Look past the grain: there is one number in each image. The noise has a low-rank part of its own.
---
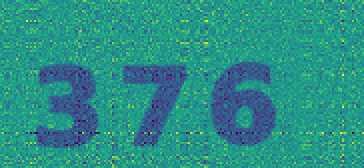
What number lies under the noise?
376
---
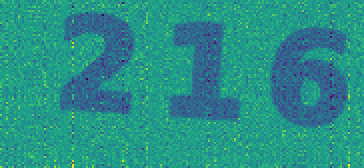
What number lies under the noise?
216
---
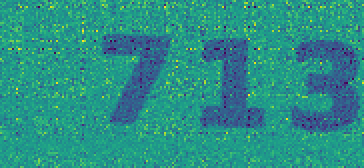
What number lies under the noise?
713
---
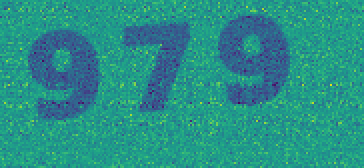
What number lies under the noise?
979
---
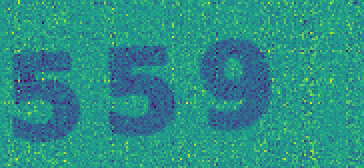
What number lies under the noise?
559
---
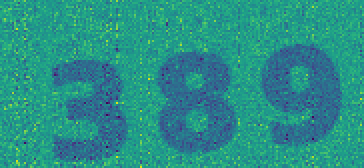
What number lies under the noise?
389
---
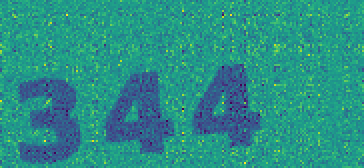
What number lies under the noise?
344
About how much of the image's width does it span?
two thirds
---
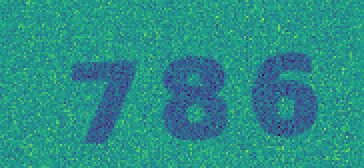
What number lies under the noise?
786
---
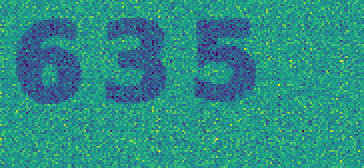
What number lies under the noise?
635
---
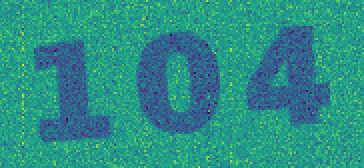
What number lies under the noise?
104
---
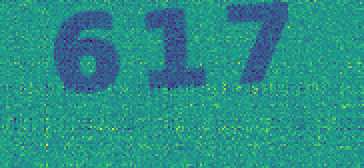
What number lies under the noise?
617
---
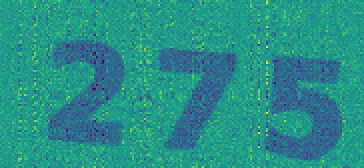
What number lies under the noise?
275
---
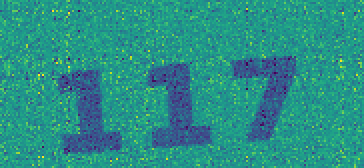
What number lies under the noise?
117
